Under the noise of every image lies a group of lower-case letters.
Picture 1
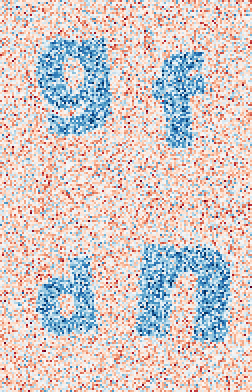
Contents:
top left: g; top right: f; bottom left: d; bottom right: n
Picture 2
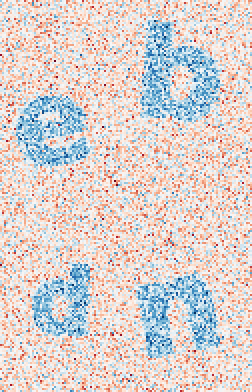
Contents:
top left: e; top right: b; bottom left: d; bottom right: n
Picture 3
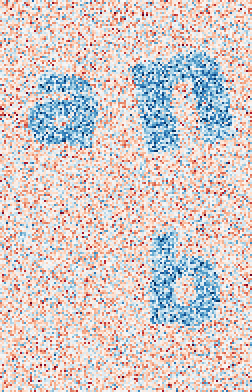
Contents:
top left: a; top right: n; bottom right: b
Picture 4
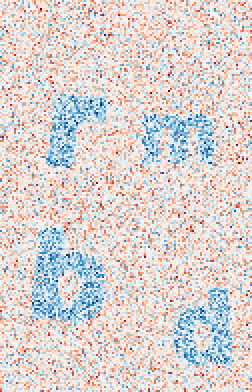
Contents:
top left: r; top right: m; bottom left: b; bottom right: d
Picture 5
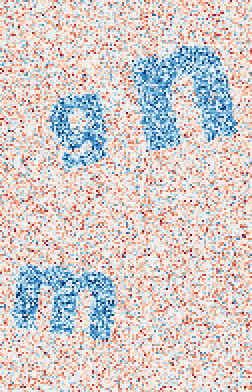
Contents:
top left: g; top right: n; bottom left: m
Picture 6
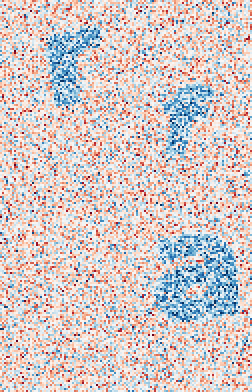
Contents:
top left: r; top right: f; bottom right: a
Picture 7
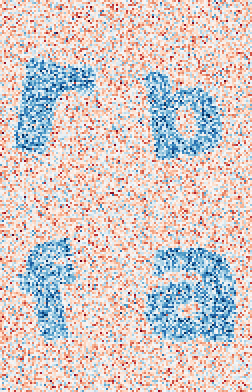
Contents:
top left: r; top right: b; bottom left: f; bottom right: a
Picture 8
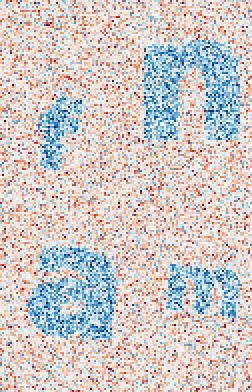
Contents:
top left: f; top right: n; bottom left: a; bottom right: m
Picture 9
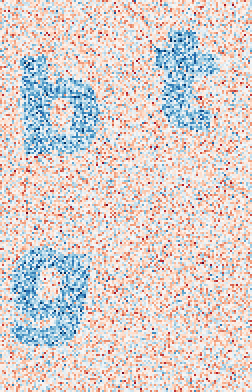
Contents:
top left: b; top right: t; bottom left: g
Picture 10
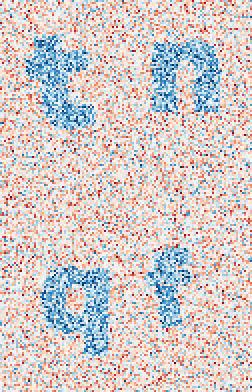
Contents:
top left: t; top right: n; bottom left: q; bottom right: f
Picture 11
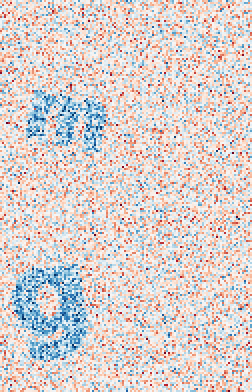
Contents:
top left: m; bottom left: g
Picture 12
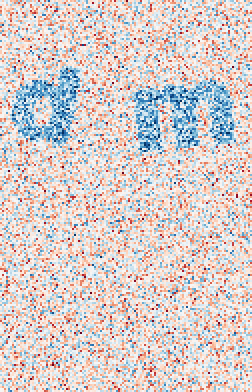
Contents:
top left: d; top right: m
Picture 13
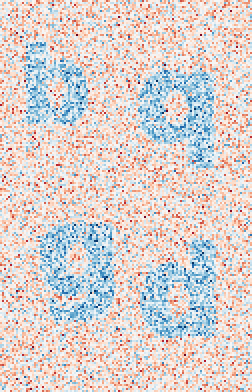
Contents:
top left: b; top right: q; bottom left: g; bottom right: d
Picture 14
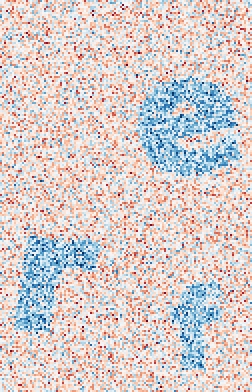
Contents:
top right: e; bottom left: r; bottom right: f
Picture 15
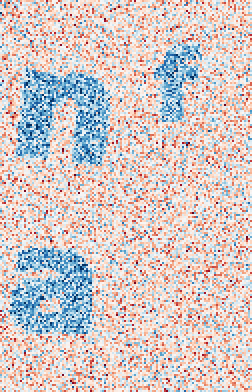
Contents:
top left: n; top right: f; bottom left: a
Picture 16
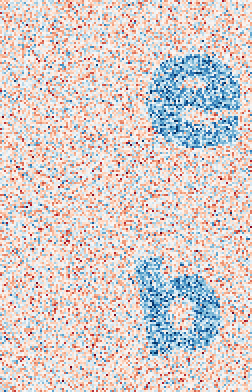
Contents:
top right: e; bottom right: b
